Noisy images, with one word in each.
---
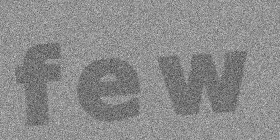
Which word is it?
few
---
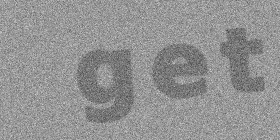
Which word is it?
get
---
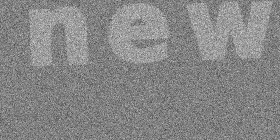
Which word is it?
new
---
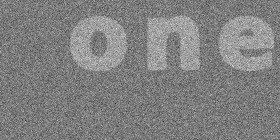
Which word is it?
one
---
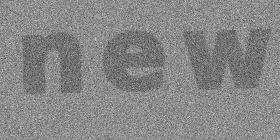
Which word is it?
new
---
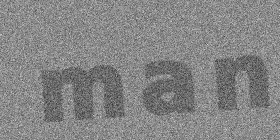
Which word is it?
man
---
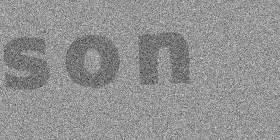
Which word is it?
son
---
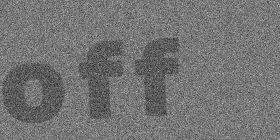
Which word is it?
off
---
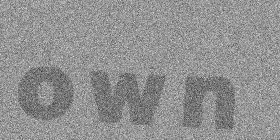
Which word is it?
own
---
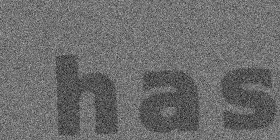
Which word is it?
has
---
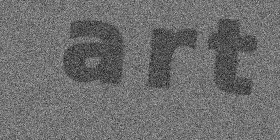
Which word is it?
art
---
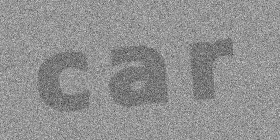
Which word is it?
car
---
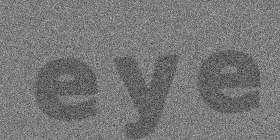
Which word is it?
eye
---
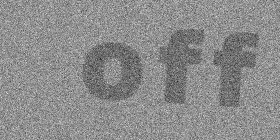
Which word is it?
off
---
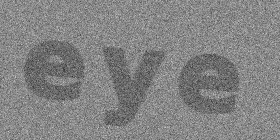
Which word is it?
eye
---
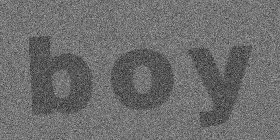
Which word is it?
boy
